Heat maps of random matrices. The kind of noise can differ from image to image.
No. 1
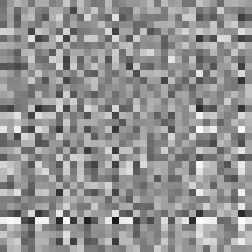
low rank plus noise
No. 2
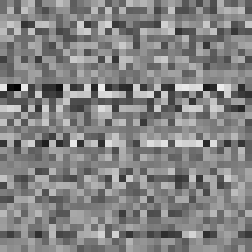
rows of uneven size
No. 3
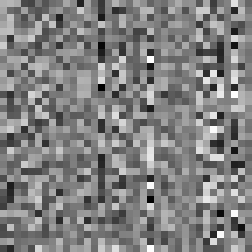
columns of uneven size
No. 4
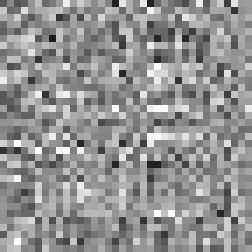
low rank plus noise
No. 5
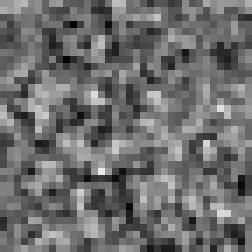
blotchy
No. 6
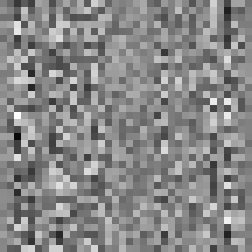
columns of uneven size
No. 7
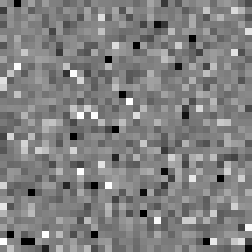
heavy tails
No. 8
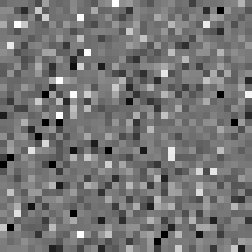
heavy tails
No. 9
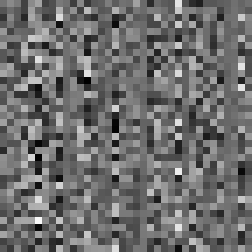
columns of uneven size
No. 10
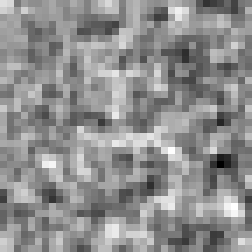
blotchy
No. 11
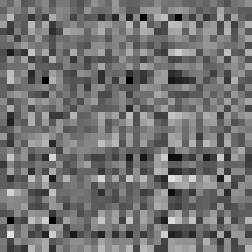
low rank plus noise
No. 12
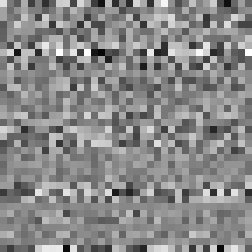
rows of uneven size
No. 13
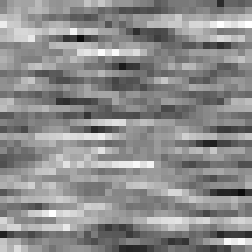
streaked along the rows
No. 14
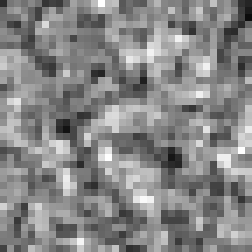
blotchy
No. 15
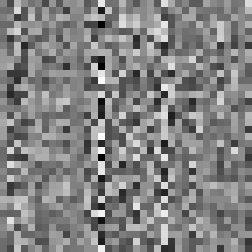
columns of uneven size
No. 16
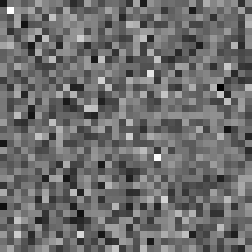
independent entries
